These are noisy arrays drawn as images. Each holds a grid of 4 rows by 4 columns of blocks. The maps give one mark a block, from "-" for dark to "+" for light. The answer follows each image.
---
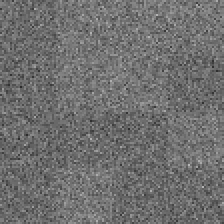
-+++
-++-
---+
-+--
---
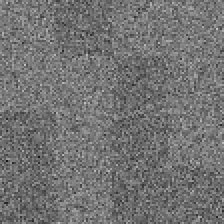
+-++
++-+
-+-+
-+--
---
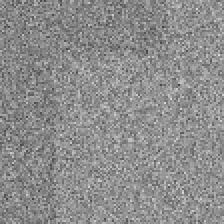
---+
-+++
-+++
-+++
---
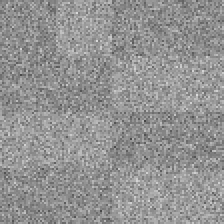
-+--
--++
++--
--++
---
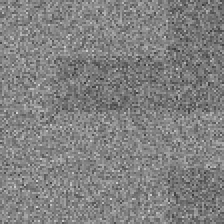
+++-
+---
++++
+++-
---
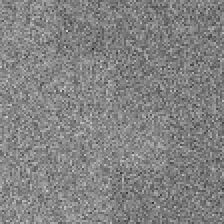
+---
++--
+++-
++--
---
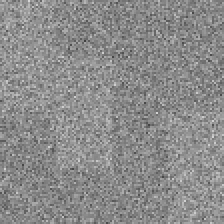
+---
++--
-+-+
---+
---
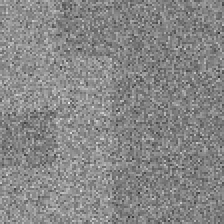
+---
++--
-+--
++--
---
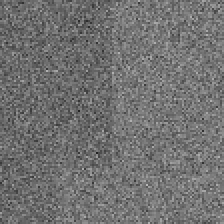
--++
--++
--++
-+++
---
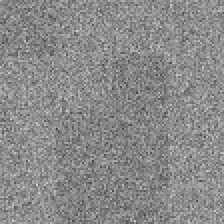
-+++
++-+
+--+
+--+
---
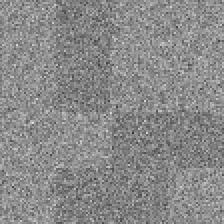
+-++
+-++
++--
+--+
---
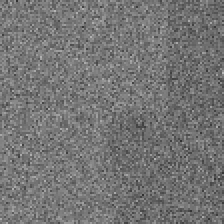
+++-
+++-
++--
++--
